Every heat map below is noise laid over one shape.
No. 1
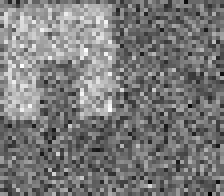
square with a notch
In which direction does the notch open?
down
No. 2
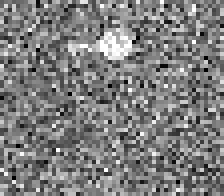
lollipop
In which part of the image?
top middle
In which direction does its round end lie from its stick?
right
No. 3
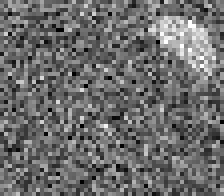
half disc
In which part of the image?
top right
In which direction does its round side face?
up and right
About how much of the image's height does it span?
a third
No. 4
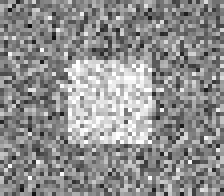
square
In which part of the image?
centre
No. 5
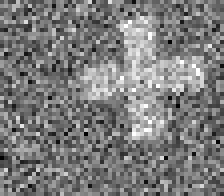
cross
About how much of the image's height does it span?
two thirds
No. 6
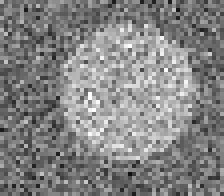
disc
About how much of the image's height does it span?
two thirds
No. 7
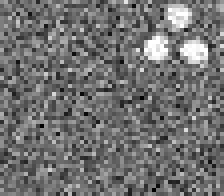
three dots
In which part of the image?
top right
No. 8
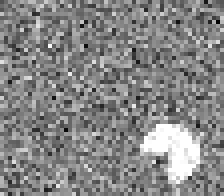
disc with a wedge cut out
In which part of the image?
bottom right
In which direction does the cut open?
down and left
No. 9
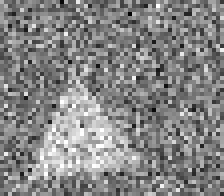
triangle
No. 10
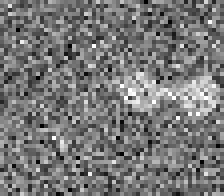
dumbbell
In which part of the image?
middle right
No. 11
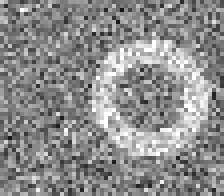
ring
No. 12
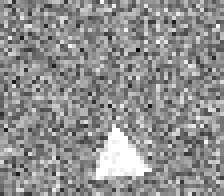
triangle
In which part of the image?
bottom middle
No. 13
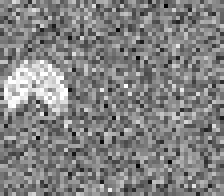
disc with a wedge cut out
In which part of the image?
middle left
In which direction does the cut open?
down
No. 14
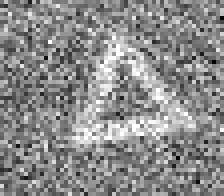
triangle frame
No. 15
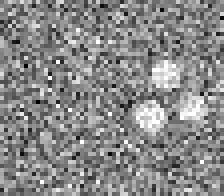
three dots
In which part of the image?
middle right
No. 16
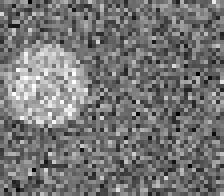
disc
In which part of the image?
middle left
